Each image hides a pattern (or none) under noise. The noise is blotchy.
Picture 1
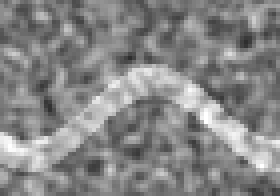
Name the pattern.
a wavy band
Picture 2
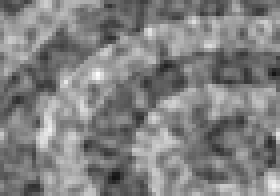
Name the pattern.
rings round one point
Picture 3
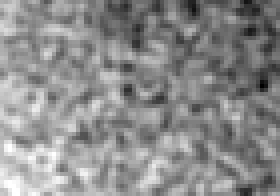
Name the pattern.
a smooth slope
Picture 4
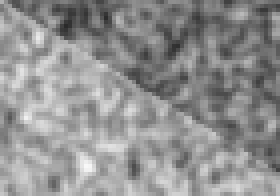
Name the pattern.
a sharp edge
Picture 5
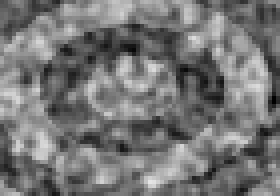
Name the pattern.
rings round one point
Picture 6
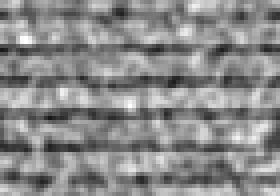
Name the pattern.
horizontal stripes
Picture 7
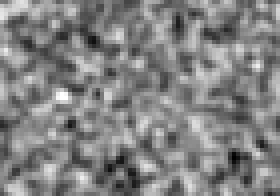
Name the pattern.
only noise
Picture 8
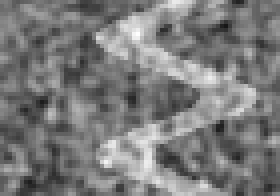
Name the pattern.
a wavy band
